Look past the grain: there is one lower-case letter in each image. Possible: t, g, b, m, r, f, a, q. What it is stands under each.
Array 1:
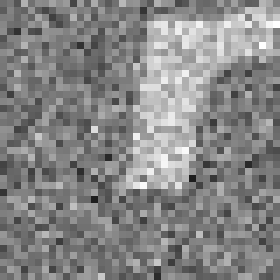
r
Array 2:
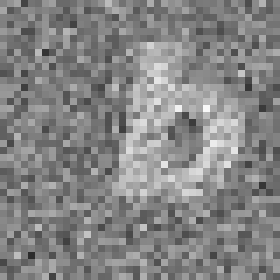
b
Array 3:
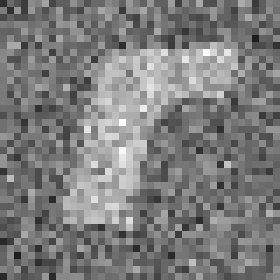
r
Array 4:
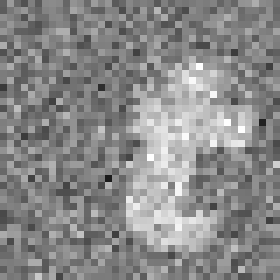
t
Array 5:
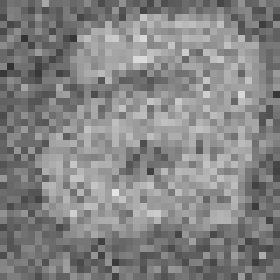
a
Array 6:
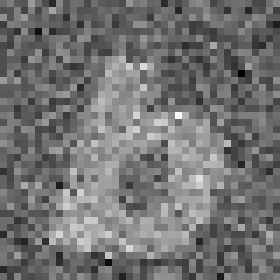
b
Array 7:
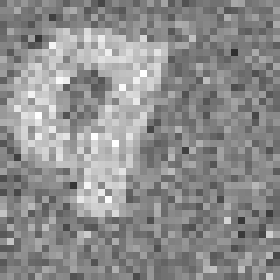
q
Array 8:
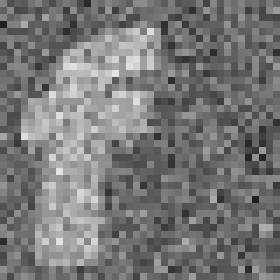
f
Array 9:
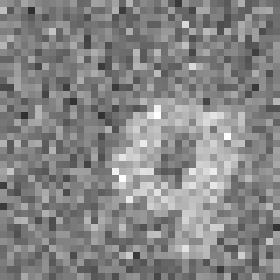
q
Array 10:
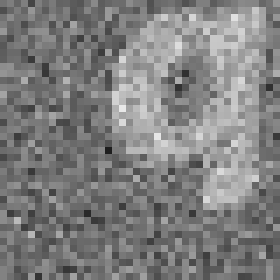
q
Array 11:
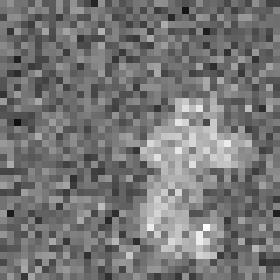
t
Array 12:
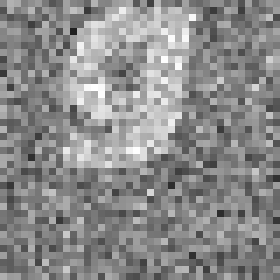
g
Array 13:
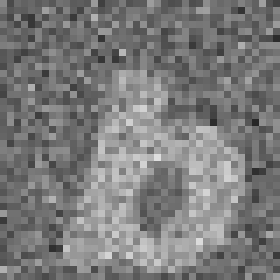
b
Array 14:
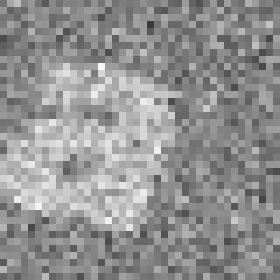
a
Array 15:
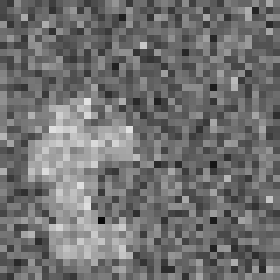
t
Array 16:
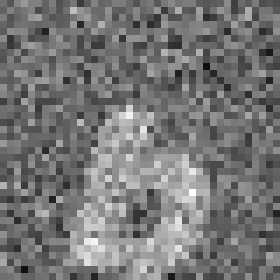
b
